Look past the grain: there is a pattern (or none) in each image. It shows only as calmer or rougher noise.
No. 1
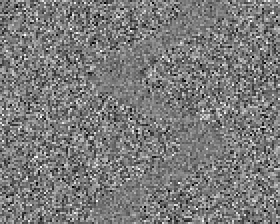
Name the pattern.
a wavy band
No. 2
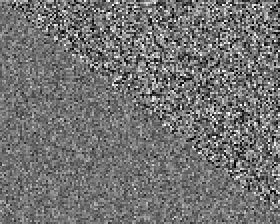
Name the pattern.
a sharp edge
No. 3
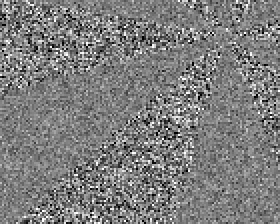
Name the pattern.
spokes from one point
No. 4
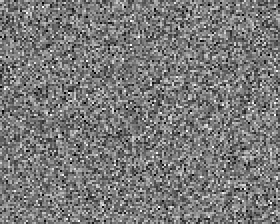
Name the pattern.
only noise
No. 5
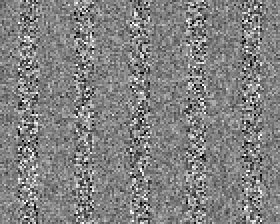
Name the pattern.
vertical stripes
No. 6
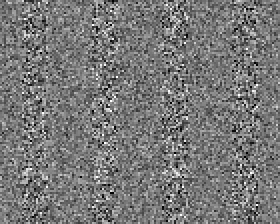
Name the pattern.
vertical stripes
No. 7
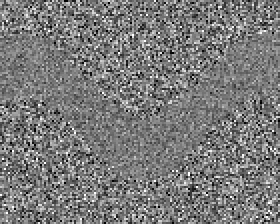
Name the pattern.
a wavy band
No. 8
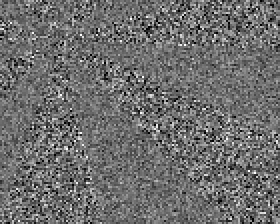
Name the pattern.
spokes from one point
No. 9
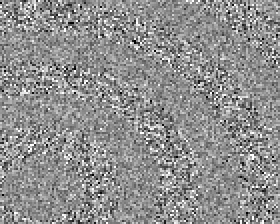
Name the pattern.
rings round one point
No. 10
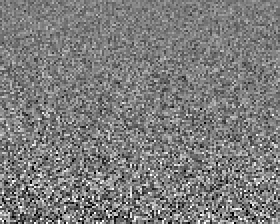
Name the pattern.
a smooth slope
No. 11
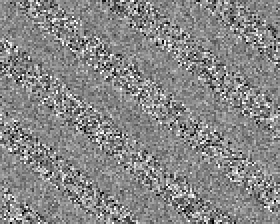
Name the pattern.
diagonal stripes
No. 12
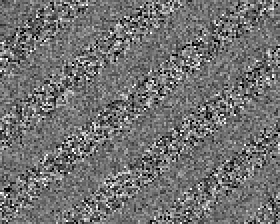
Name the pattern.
diagonal stripes
